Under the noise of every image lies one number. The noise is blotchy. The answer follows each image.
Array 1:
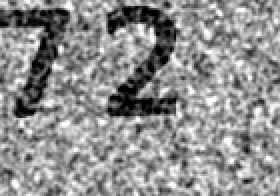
72
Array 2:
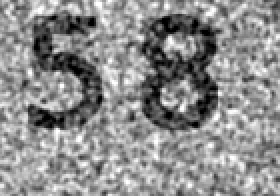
58
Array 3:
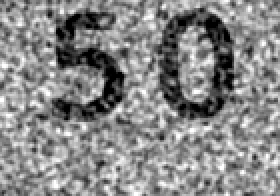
50
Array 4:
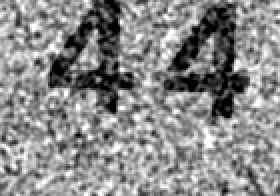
44
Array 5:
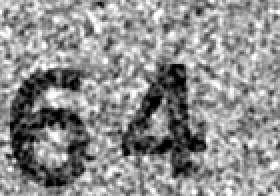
64
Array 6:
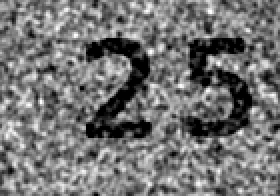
25
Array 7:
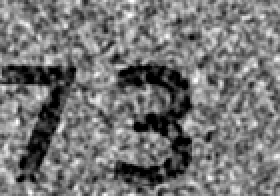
73
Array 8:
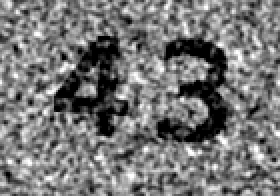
43
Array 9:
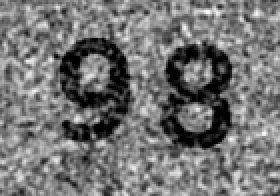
98
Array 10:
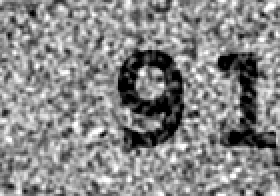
91
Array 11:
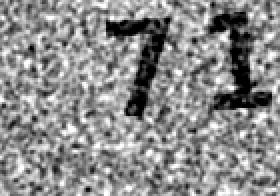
71
